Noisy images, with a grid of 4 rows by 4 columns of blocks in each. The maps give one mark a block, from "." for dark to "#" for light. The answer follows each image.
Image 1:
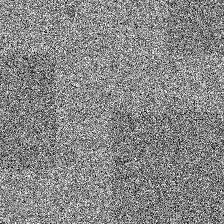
# # # .
. # # #
. # . .
# # . .
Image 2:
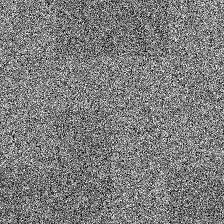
# . . #
# # # #
# . # #
. . # .
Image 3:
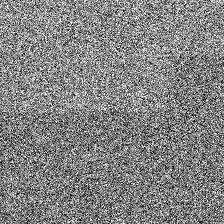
# # # #
# # # .
. . . .
. . . .
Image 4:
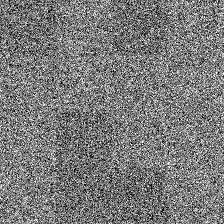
. # . #
# # # #
# . # #
# . . #
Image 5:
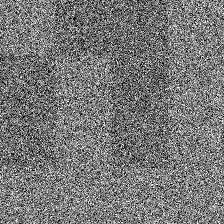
# . . #
. # . #
. # . #
# # # #
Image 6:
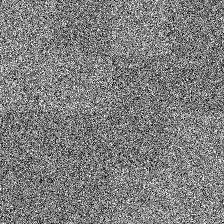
# . # .
# # . .
. . . #
. . # #
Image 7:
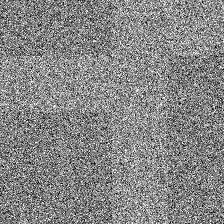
. . # #
# # # .
. . # .
. . # .
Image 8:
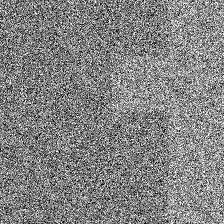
. . . #
. . # #
. . . #
. . . #
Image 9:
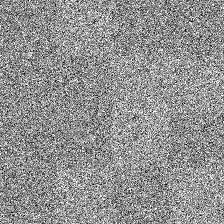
. # . .
. . # #
. . # .
. # . #
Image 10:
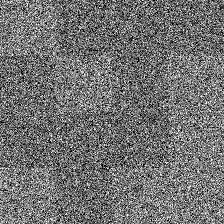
# . . .
. # . #
. . . #
# . # #
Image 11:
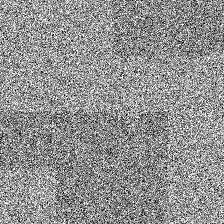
# # . .
# # # #
. . . #
# . . #
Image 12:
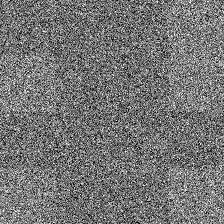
. . . #
# . . #
. . . .
# . . #
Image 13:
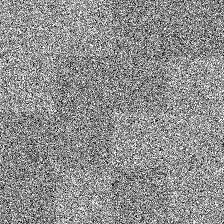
# # . .
# . . #
. . # #
. # . #
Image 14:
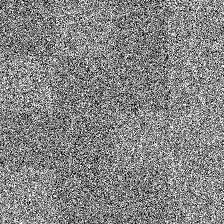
. # . #
# . . #
. . # #
# . . #
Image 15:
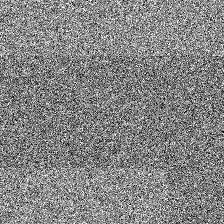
# # # #
. . . .
. . . .
# # # .
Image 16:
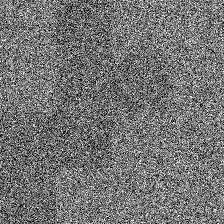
# . # #
# . . #
. . # #
. # # #
